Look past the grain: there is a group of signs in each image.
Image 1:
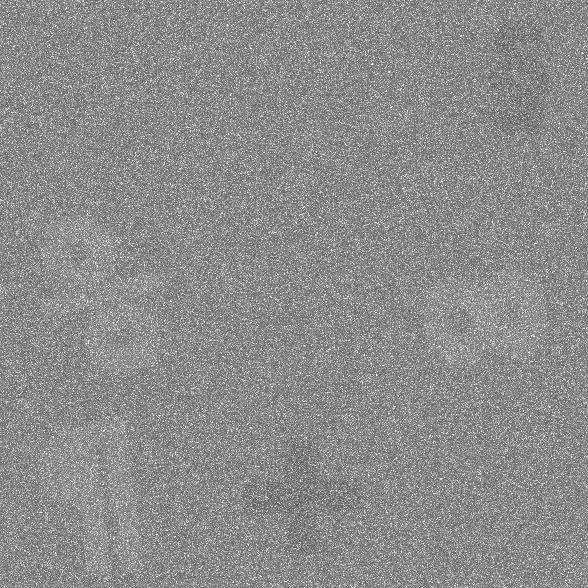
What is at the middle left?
percent sign
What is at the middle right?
infinity sign
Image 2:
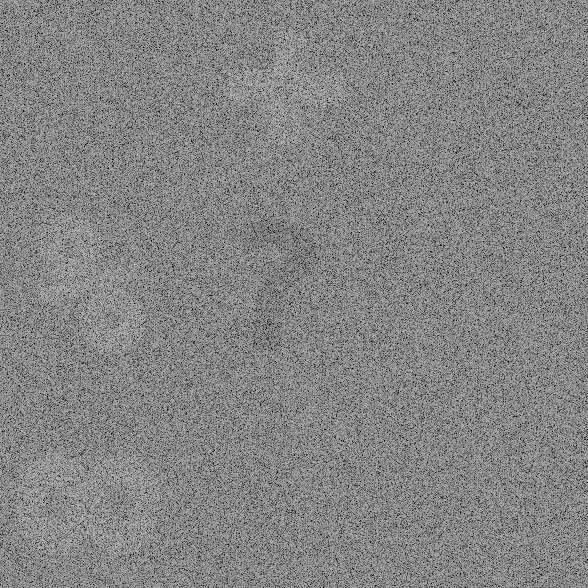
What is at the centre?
question mark
